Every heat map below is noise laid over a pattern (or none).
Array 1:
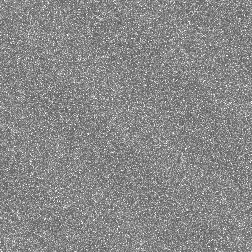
diagonal stripes
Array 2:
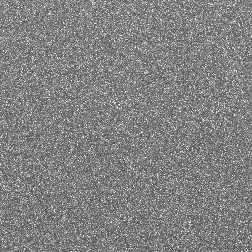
a smooth slope
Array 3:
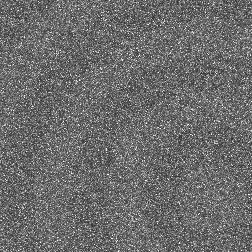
rings round one point
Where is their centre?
bottom right
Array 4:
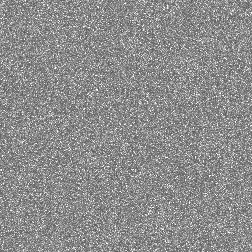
only noise
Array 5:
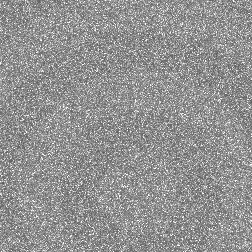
rings round one point
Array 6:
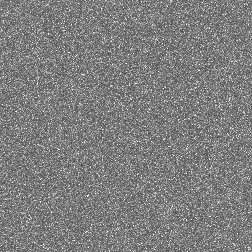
only noise
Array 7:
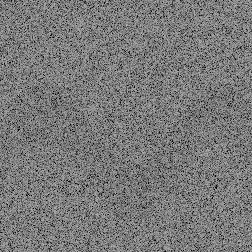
a wavy band
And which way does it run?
left to right
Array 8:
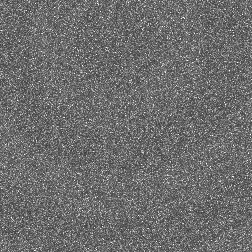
rings round one point
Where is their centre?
top middle
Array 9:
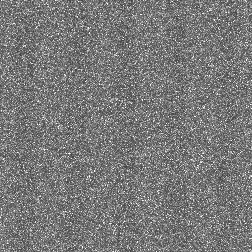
vertical stripes
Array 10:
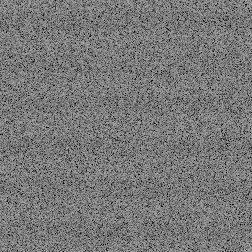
horizontal stripes
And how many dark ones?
6
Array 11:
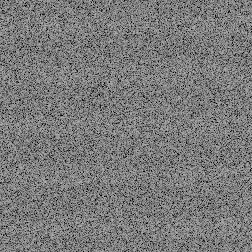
horizontal stripes
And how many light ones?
5
